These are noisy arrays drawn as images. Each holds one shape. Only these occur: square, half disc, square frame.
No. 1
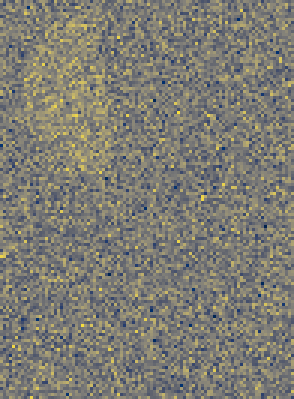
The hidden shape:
half disc
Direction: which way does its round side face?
left
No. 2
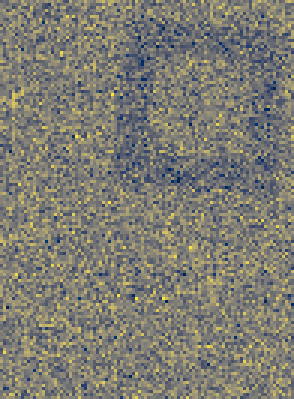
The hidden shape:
square frame
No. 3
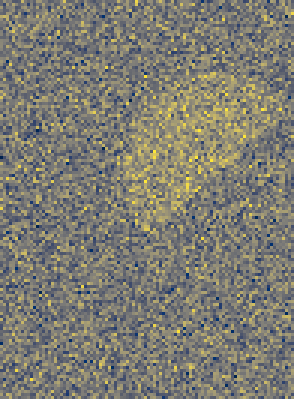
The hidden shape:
half disc
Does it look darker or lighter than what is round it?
lighter
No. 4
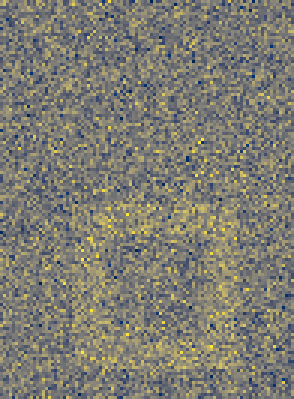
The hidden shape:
square frame
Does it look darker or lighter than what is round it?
lighter
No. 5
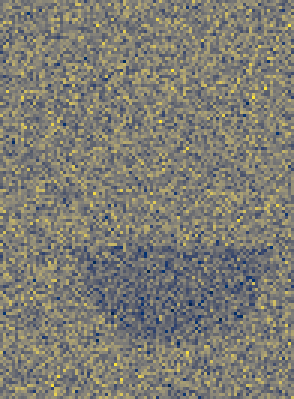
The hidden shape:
half disc
